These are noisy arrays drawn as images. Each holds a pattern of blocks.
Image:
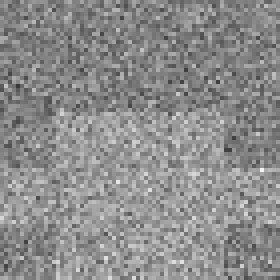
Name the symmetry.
left and right mirror each other
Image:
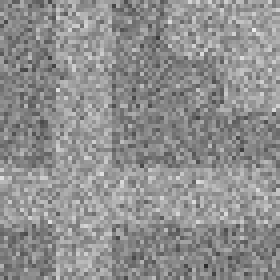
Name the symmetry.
mirrored about the diagonal from the bottom left
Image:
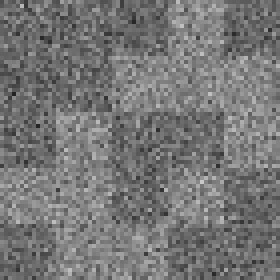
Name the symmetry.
mirrored about the diagonal from the top left
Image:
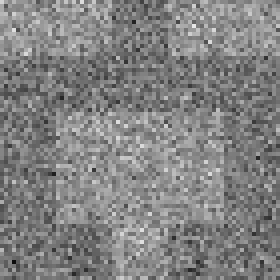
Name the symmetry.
left and right mirror each other
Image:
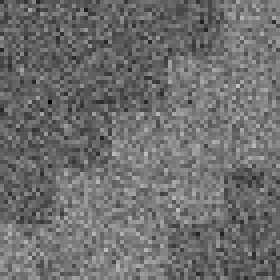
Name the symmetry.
mirrored about the diagonal from the top left
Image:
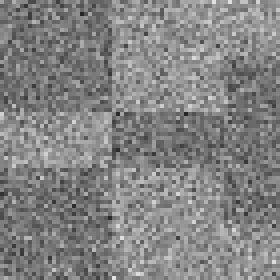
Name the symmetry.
top and bottom mirror each other
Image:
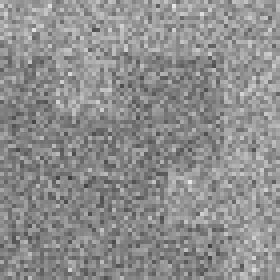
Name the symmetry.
mirrored about the diagonal from the bottom left
